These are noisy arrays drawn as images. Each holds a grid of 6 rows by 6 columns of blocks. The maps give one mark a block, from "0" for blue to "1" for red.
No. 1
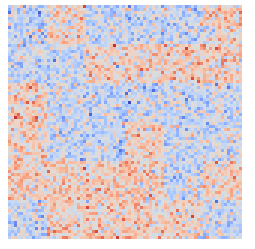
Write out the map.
0 1 0 0 0 1
0 0 1 1 1 1
1 0 0 0 0 0
1 0 0 1 0 0
1 1 1 1 0 1
0 1 1 1 1 0
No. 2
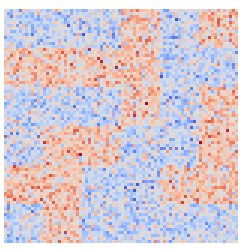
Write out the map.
0 0 0 1 0 1
1 1 1 1 0 0
0 0 0 1 0 1
0 1 1 0 0 1
1 1 0 0 1 1
0 1 0 0 0 0
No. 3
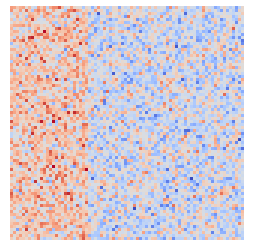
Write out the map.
1 1 0 0 0 0
1 1 0 0 0 0
1 1 0 0 0 0
1 1 0 0 0 0
1 1 0 0 0 0
1 1 0 0 0 0
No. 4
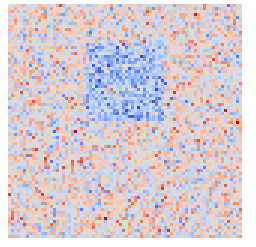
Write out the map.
1 1 1 1 1 1
1 1 0 0 1 1
1 1 0 0 1 1
1 1 1 1 1 1
1 1 1 1 1 1
1 1 1 1 1 1
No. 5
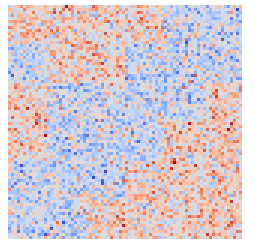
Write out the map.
1 1 1 1 0 0
0 1 1 0 0 0
1 0 0 0 0 1
1 0 0 0 1 1
0 0 0 1 1 1
0 0 1 1 1 1
